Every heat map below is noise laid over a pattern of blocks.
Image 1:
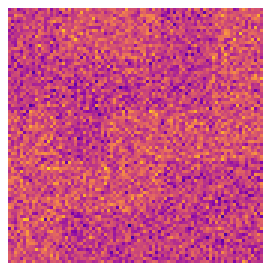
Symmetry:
no symmetry
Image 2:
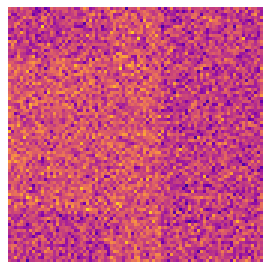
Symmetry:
top and bottom mirror each other
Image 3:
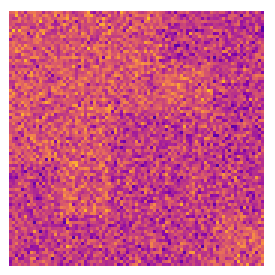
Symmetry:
mirrored about the diagonal from the top left
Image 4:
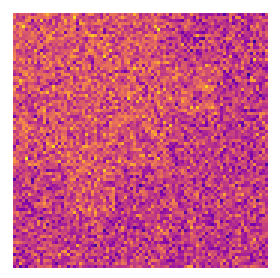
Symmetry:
mirrored about the diagonal from the top left
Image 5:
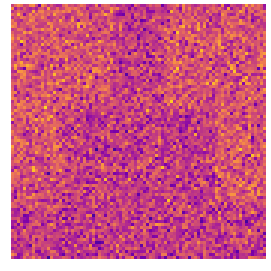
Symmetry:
left and right mirror each other
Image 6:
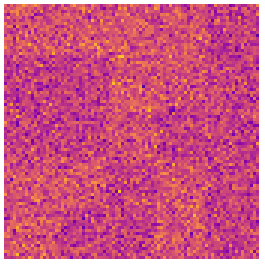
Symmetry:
no symmetry
